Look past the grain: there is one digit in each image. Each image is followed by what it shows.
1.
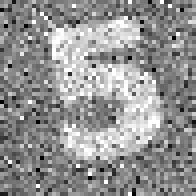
5
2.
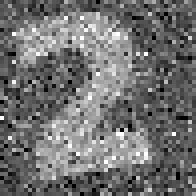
2
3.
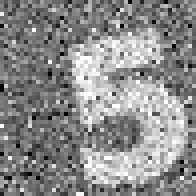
5
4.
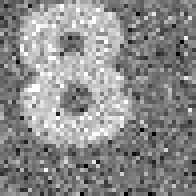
8
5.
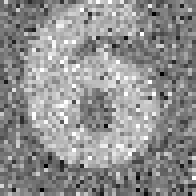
6
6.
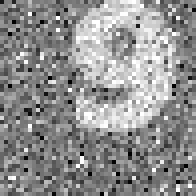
9
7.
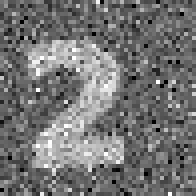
2
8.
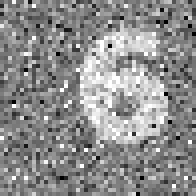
6
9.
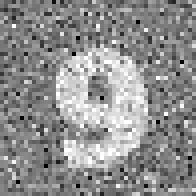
9
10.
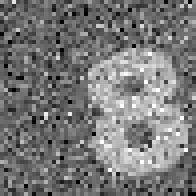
8
